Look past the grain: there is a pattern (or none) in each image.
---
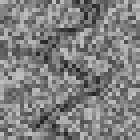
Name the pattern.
a wavy band
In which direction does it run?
top to bottom
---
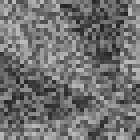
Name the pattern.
spokes from one point
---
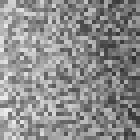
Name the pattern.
a smooth slope
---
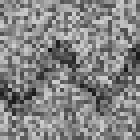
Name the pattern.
a wavy band
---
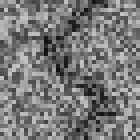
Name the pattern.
a wavy band
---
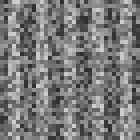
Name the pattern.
vertical stripes
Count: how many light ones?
5
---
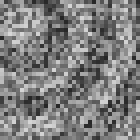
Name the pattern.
rings round one point
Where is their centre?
top left
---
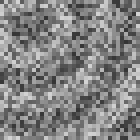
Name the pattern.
rings round one point
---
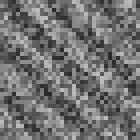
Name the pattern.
diagonal stripes
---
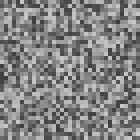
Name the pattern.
only noise
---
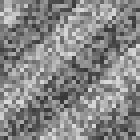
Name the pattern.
diagonal stripes
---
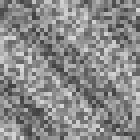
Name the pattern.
diagonal stripes
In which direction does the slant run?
top left to bottom right
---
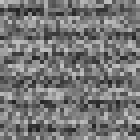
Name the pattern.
horizontal stripes
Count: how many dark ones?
6
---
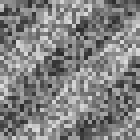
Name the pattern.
diagonal stripes
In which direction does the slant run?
bottom left to top right
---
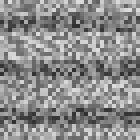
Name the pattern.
horizontal stripes
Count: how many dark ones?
3
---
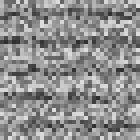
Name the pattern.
horizontal stripes
